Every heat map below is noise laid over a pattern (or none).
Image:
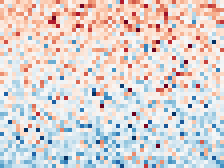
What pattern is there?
a smooth slope
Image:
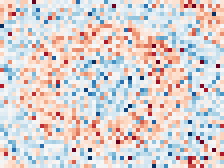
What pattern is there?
rings round one point
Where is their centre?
centre
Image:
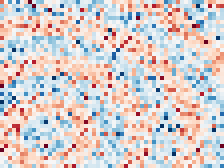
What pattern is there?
rings round one point
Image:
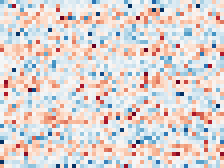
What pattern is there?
horizontal stripes
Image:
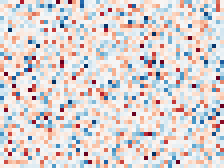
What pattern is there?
only noise
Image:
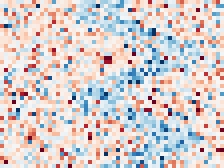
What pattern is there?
a wavy band
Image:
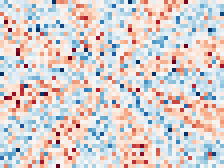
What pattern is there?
spokes from one point
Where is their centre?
centre
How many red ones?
8
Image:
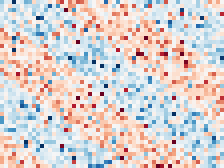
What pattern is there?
diagonal stripes
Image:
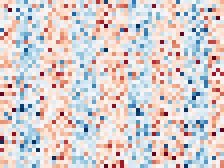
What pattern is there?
vertical stripes
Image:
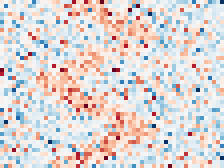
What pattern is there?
a wavy band
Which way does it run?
top to bottom
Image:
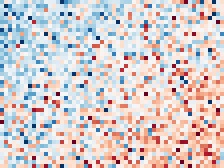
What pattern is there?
a smooth slope
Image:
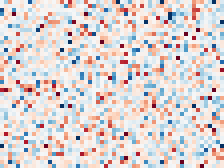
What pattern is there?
only noise
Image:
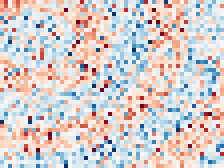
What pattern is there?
rings round one point
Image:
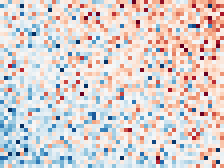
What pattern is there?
a smooth slope
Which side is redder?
top right
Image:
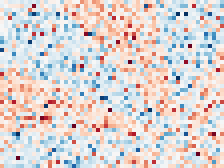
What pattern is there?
spokes from one point
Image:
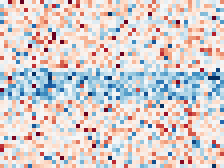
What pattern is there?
one horizontal stripe
